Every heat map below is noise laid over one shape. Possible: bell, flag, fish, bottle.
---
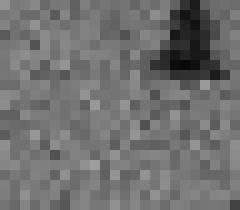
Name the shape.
bell
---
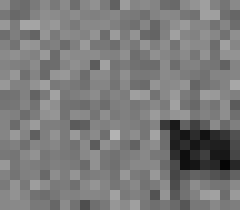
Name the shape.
flag
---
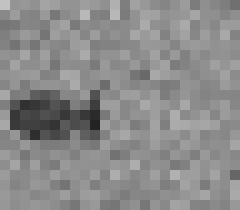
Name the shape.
fish
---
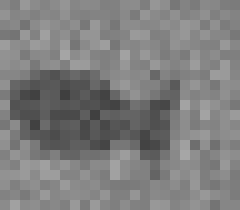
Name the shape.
fish
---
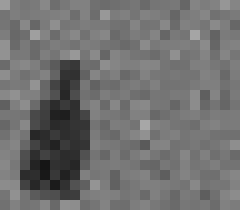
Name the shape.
bottle
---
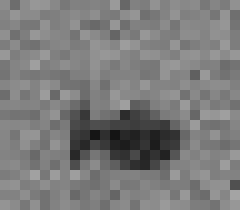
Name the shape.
fish
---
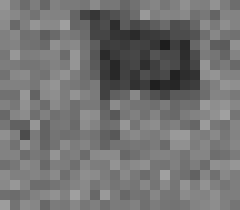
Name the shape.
flag
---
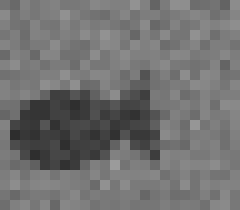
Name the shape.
fish
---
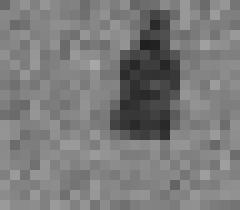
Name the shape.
bottle
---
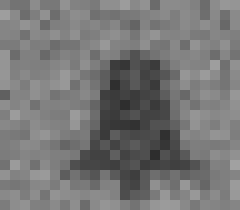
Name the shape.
bell
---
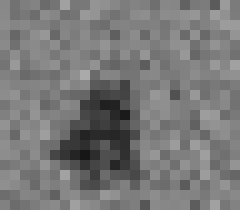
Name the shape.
bell
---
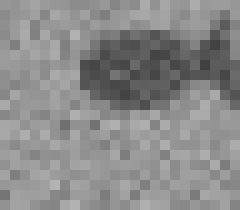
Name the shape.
fish
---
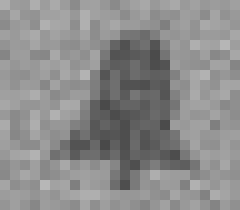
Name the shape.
bell
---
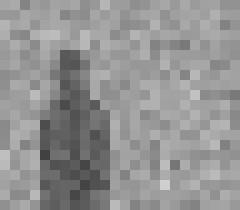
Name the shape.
bottle
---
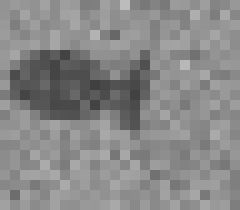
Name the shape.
fish
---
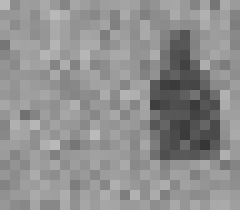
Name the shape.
bottle
